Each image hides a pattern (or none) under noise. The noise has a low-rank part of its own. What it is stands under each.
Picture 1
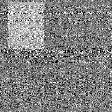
one block
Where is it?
top left
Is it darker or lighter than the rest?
lighter
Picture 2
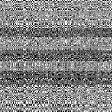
bands of rows
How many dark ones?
3
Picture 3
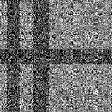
bands of rows crossing bands of columns
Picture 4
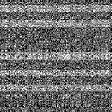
bands of rows
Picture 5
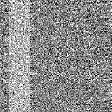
one band of columns
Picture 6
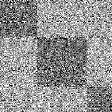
blocks along the diagonal
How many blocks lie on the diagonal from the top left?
3
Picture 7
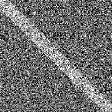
a diagonal band
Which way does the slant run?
top left to bottom right
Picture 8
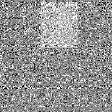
one block
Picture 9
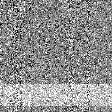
one band of rows
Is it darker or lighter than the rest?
lighter
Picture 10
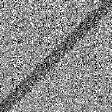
a diagonal band
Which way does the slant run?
bottom left to top right
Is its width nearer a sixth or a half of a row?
a sixth
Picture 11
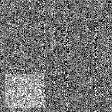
one block
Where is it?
bottom left
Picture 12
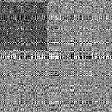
one block
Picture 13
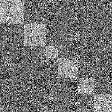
blocks along the diagonal
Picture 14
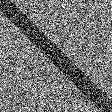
a diagonal band
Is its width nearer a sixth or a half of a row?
a sixth
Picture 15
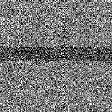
one band of rows
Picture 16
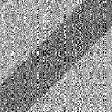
a diagonal band
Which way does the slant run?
bottom left to top right
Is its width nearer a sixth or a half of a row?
a half
